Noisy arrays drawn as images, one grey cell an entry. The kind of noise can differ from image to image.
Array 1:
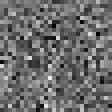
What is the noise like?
low rank plus noise
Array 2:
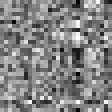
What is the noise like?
low rank plus noise
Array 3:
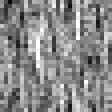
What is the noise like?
streaked along the columns
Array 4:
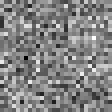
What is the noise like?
low rank plus noise
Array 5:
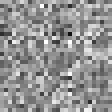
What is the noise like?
low rank plus noise
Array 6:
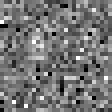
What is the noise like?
heavy tails
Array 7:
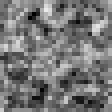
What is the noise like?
blotchy
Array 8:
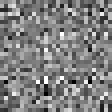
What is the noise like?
low rank plus noise
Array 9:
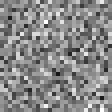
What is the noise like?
independent entries
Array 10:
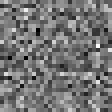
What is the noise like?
low rank plus noise
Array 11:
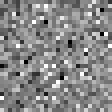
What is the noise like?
heavy tails
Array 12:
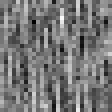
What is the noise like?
streaked along the columns
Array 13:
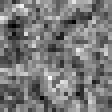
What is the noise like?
blotchy
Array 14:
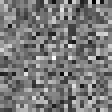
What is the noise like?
low rank plus noise
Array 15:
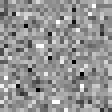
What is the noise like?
heavy tails
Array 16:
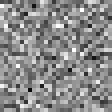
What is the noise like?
independent entries
